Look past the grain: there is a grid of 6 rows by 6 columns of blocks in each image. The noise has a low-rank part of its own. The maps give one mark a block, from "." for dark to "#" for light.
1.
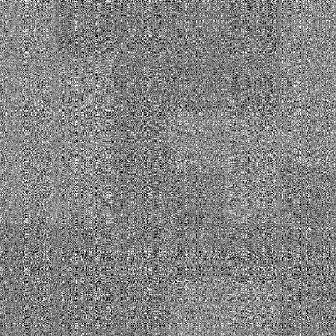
#....#
##...#
##.###
##..#.
......
...##.
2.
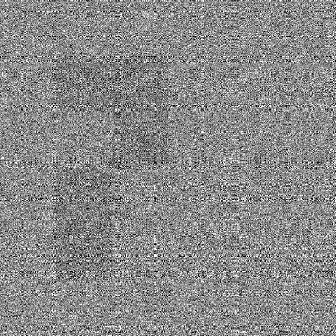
######
#..###
##.###
#.####
#.####
######
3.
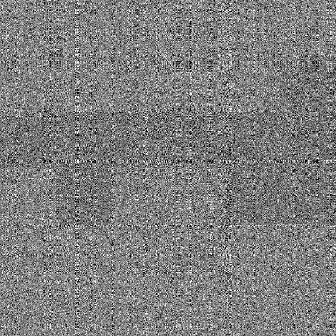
######
#####.
......
#.##..
######
######
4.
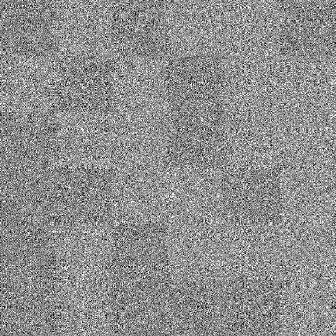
.#.##.
#.#.##
.##.##
..##.#
.#.###
.#...#
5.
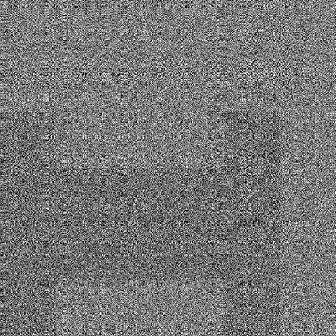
######
######
.###.#
.....#
.....#
.###.#
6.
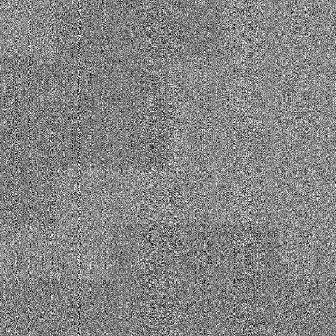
#...##
...###
...###
.#####
##...#
......
